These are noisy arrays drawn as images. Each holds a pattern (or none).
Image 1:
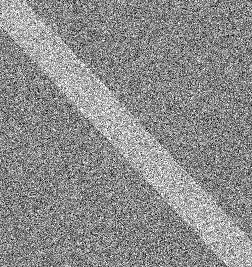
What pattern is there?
a diagonal band
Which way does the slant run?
top left to bottom right
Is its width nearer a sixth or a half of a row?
a sixth
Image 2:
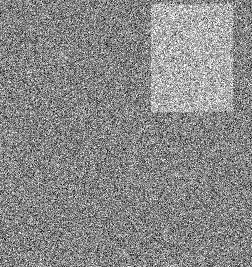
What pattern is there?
one block
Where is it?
top right
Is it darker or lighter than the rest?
lighter
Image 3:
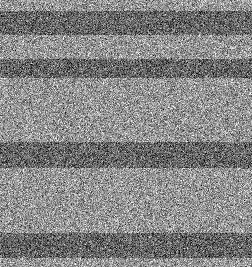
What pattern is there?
bands of rows
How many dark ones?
4
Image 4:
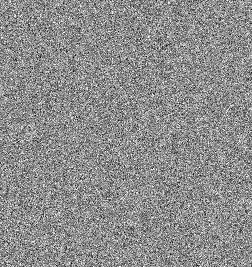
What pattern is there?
only noise
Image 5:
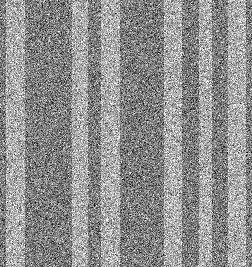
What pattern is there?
bands of columns
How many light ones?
6
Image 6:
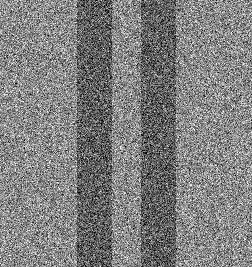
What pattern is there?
bands of columns
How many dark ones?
2
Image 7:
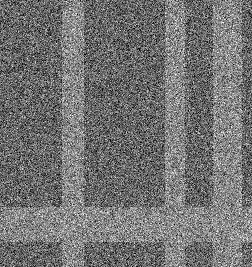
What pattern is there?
bands of rows crossing bands of columns
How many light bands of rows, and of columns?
1 and 3
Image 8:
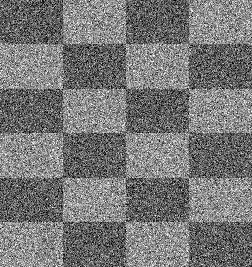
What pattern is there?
a checkerboard
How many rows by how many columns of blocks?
6 by 4
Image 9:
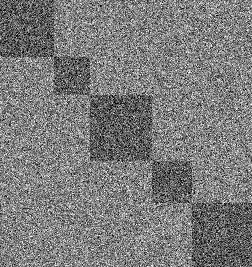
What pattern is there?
blocks along the diagonal
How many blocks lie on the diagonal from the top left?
5
